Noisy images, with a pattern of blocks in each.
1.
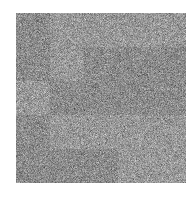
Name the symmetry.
no symmetry
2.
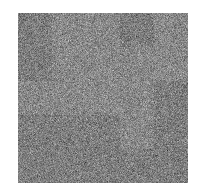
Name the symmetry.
no symmetry
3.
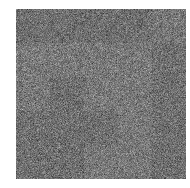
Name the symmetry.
mirrored about the diagonal from the bottom left
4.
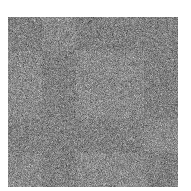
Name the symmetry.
mirrored about the diagonal from the bottom left
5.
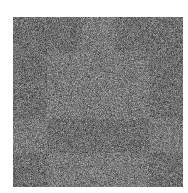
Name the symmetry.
left and right mirror each other
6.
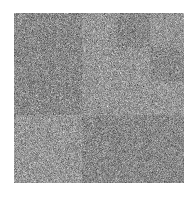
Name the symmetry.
mirrored about the diagonal from the bottom left
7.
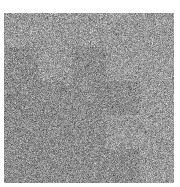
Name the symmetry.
mirrored about the diagonal from the bottom left
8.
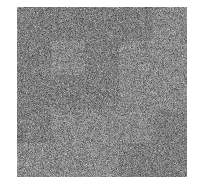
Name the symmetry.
mirrored about the diagonal from the top left
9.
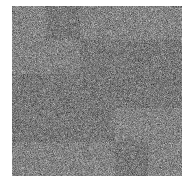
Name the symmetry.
the same after a half turn
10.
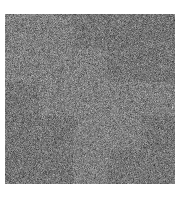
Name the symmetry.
mirrored about the diagonal from the top left
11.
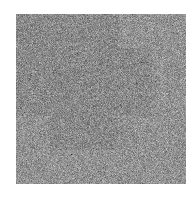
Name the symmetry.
mirrored about the diagonal from the top left
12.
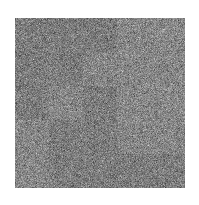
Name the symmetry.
no symmetry
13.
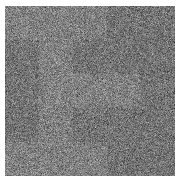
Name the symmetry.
top and bottom mirror each other
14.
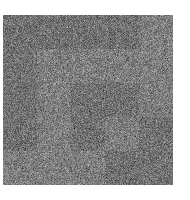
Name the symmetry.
mirrored about the diagonal from the top left
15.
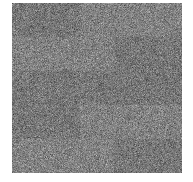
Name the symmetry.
the same after a half turn
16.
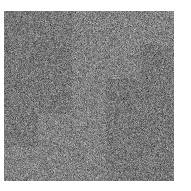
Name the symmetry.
the same after a half turn
